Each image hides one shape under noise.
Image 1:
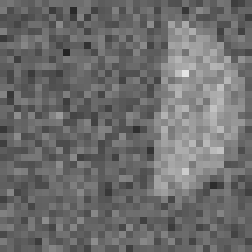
half disc
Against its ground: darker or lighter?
lighter
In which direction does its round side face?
right
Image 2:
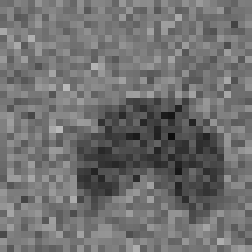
disc with a wedge cut out
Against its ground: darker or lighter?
darker
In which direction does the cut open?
down
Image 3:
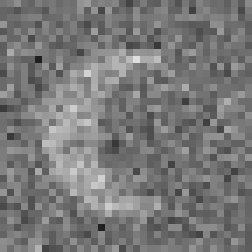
crescent
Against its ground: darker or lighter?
lighter
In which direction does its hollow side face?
right
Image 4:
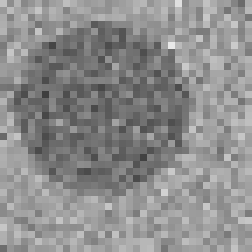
disc
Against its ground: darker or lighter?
darker
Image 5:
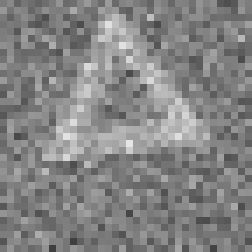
triangle frame
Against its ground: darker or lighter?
lighter
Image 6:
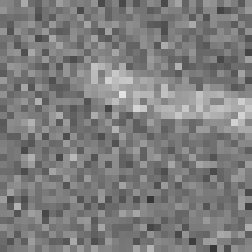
bar
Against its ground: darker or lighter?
lighter
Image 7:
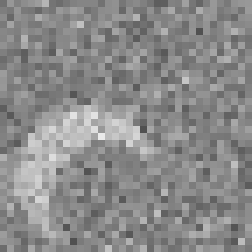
crescent
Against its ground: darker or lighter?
lighter
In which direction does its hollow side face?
down and right
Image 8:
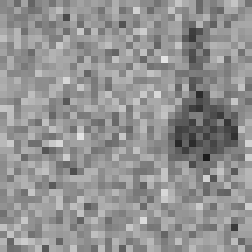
lollipop
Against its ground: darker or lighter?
darker
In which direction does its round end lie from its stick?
down
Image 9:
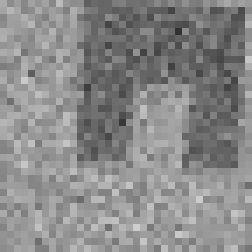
square with a notch
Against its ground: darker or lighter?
darker
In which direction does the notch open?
down
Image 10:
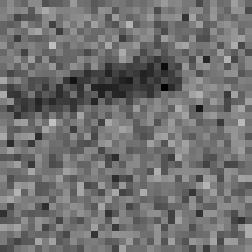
bar
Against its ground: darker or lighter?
darker
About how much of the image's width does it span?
two thirds
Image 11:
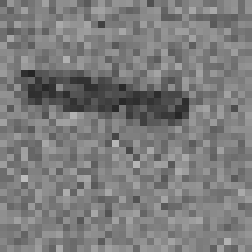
bar
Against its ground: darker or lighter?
darker
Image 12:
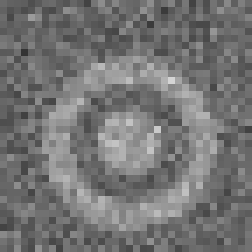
bullseye
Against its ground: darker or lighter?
lighter
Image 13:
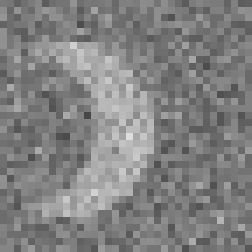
crescent
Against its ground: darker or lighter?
lighter
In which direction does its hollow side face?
left
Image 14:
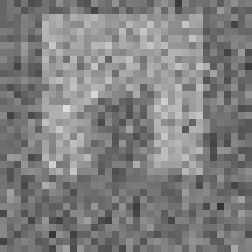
square with a notch
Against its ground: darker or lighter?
lighter
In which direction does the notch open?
down
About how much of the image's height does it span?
two thirds
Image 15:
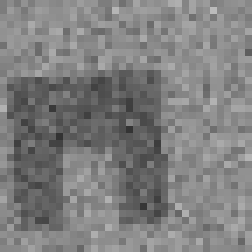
square with a notch
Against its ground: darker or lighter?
darker
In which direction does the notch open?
down
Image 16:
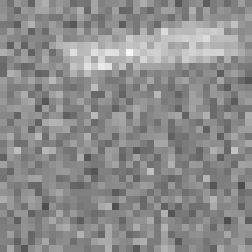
bar
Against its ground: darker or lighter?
lighter
